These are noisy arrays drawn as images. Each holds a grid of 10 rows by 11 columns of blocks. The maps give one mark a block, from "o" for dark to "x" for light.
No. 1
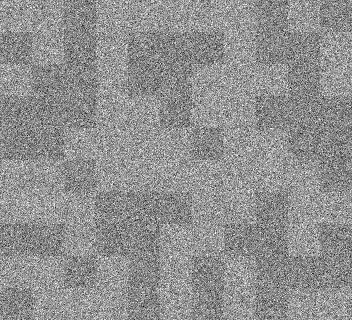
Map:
xxoxxxxxoxo
oxoxoooxoox
xooxooxxxox
oooxxoxxooo
ooxxxxoxxoo
xxoxxxxxxxo
xxxoooxxoxx
ooxooxxooxo
xxoxoxoxooo
oxxxoxoxoxx
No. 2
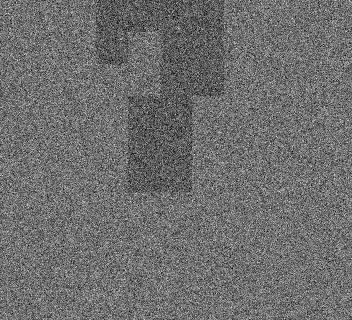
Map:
xxxooooxxxx
xxxoxooxxxx
xxxxxooxxxx
xxxxooxxxxx
xxxxooxxxxx
xxxxooxxxxx
xxxxxxxxxxx
xxxxxxxxxxx
xxxxxxxxxxx
xxxxxxxxxxx
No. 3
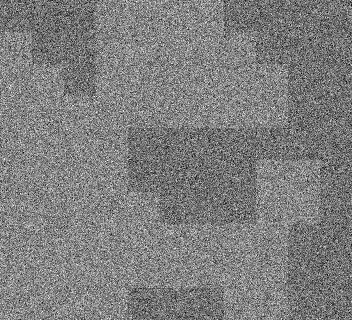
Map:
oooxxxxoooo
xooxxxxxooo
xxoxxxxxxoo
xxxxxxxxxoo
xxxxooooooo
xxxxooooxxo
xxxxxoooxxo
xxxxxxxxxoo
xxxxxxxxxoo
xxxxoooxxoo
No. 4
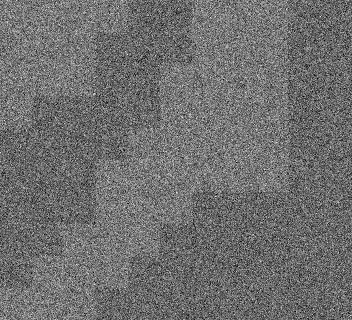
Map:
xxxxooxxxoo
xxxoooxxxoo
xxxooxxxxoo
xooooxxxxoo
ooooxxxxxoo
oooxxxxxxoo
oooxxxooooo
ooxxxoooooo
oxxxooooooo
xxxoooooooo
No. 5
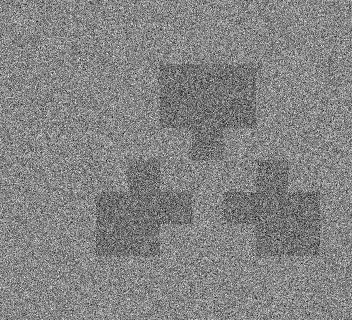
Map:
xxxxxxxxxxx
xxxxxxxxxxx
xxxxxoooxxx
xxxxxoooxxx
xxxxxxoxxxx
xxxxoxxxoxx
xxxoooxooox
xxxooxxxoox
xxxxxxxxxxx
xxxxxxxxxxx
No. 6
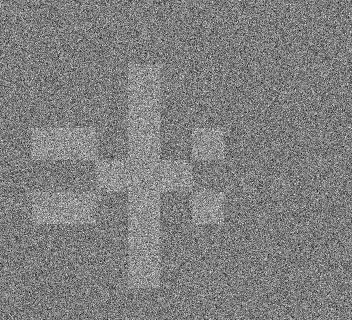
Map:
ooooooooooo
ooooooooooo
ooooxoooooo
ooooxoooooo
oxxoxoxoooo
oooxxxooooo
oxxoxoxoooo
ooooxoooooo
ooooxoooooo
ooooooooooo
